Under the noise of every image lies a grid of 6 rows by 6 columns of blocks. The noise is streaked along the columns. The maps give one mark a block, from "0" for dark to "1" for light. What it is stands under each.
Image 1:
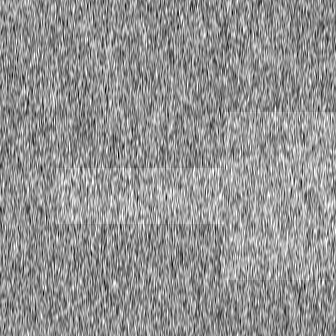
000000
000000
000011
011111
000011
000000
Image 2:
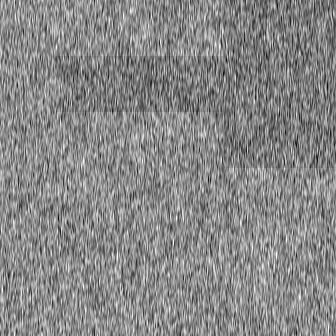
111100
100000
111100
111111
111111
111111
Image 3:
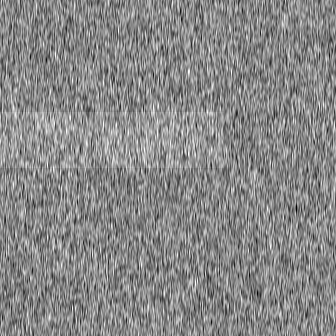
000000
000000
111100
000000
000000
000000
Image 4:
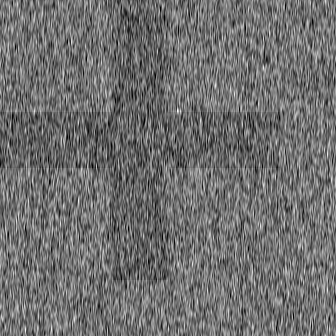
110111
110111
000001
110111
110111
111111
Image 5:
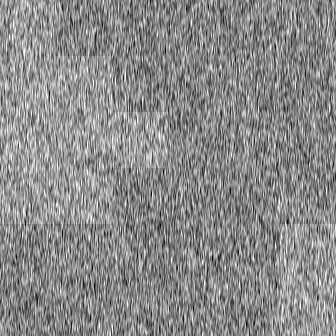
100000
110000
111000
110000
000001
000001
